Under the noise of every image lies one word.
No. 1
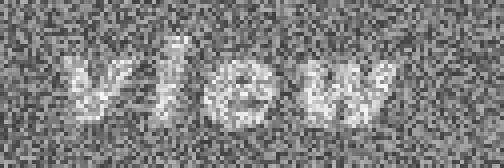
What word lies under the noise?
view
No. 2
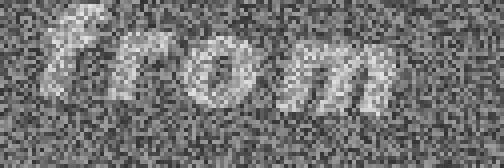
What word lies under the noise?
from
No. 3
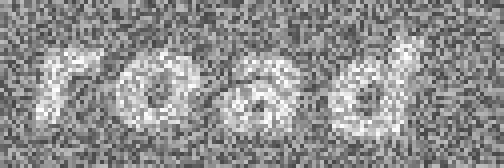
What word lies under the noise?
road
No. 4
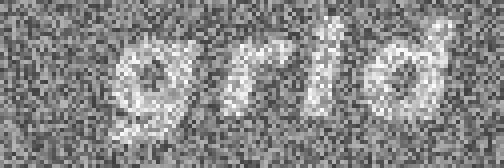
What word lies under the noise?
grid
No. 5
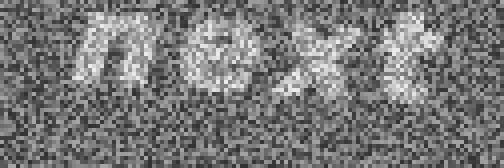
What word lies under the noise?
next
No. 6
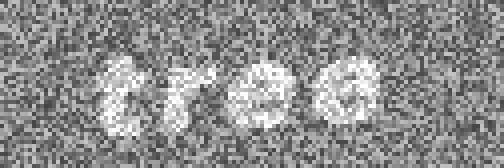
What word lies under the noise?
tree
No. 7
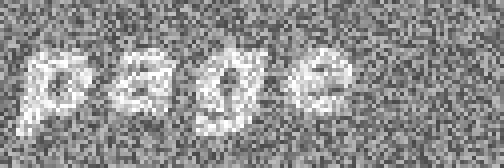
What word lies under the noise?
page
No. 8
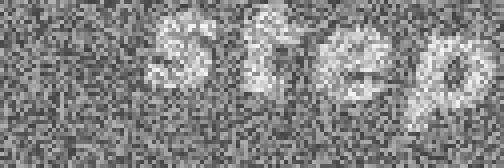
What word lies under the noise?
step
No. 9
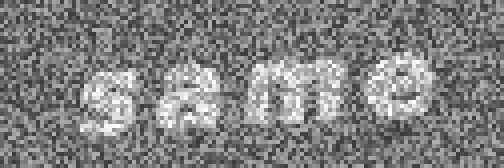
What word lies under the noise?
same
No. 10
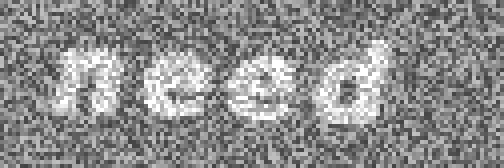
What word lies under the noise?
need
